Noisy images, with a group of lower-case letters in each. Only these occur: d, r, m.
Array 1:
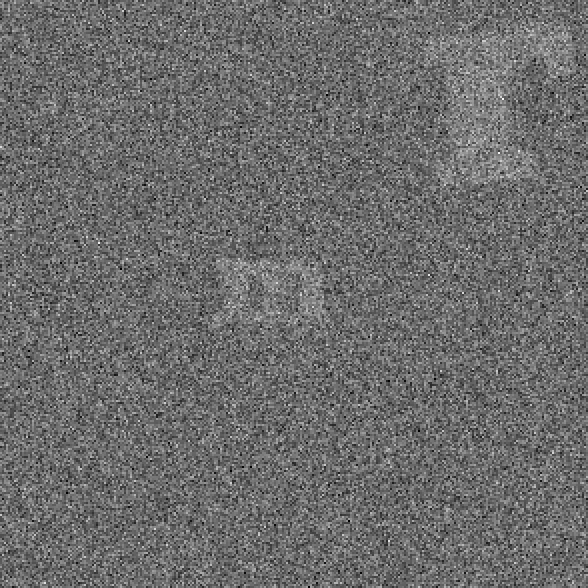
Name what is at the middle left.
nothing
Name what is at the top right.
r
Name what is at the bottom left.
nothing
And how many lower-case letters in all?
2
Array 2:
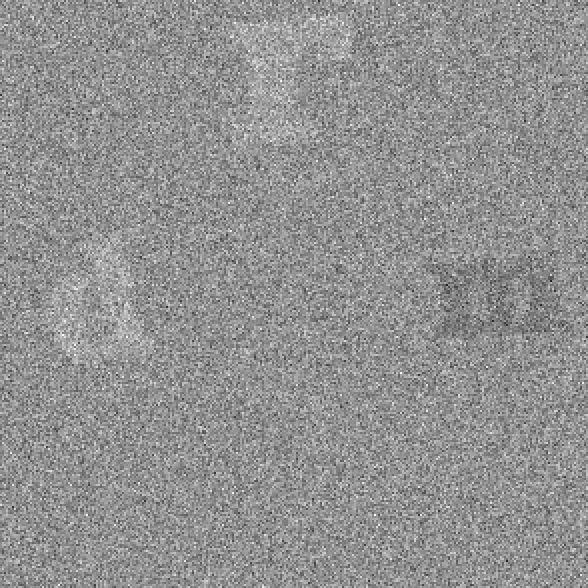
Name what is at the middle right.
m
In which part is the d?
middle left
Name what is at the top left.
nothing
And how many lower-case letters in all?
3
